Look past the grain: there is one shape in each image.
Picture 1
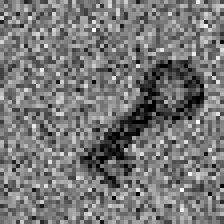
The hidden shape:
key
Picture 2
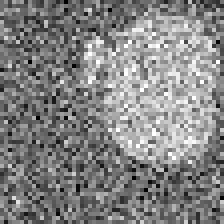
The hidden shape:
apple
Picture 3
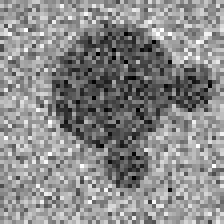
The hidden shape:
bear's head
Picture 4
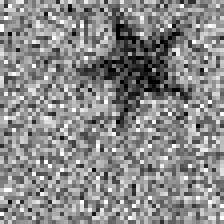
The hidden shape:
star
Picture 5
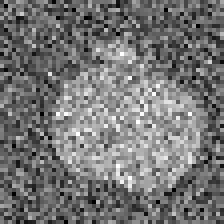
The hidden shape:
apple
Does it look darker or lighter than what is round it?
lighter
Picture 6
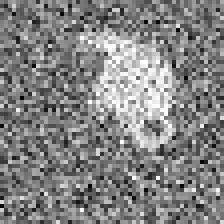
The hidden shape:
teapot
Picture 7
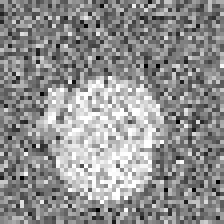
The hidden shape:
apple
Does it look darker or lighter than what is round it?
lighter
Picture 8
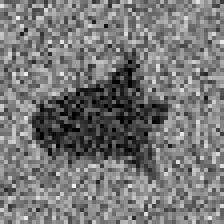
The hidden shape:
bell
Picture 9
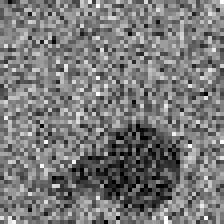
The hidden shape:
pear
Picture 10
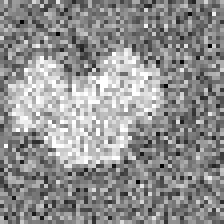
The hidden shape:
car
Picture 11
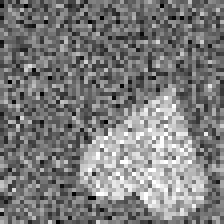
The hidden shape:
heart
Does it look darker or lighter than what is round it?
lighter
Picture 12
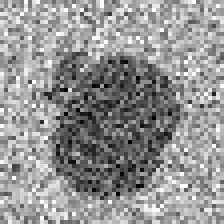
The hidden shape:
apple
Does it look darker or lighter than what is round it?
darker
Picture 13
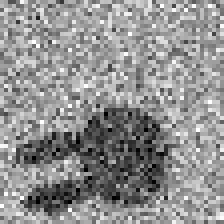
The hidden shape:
rabbit's head
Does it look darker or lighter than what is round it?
darker
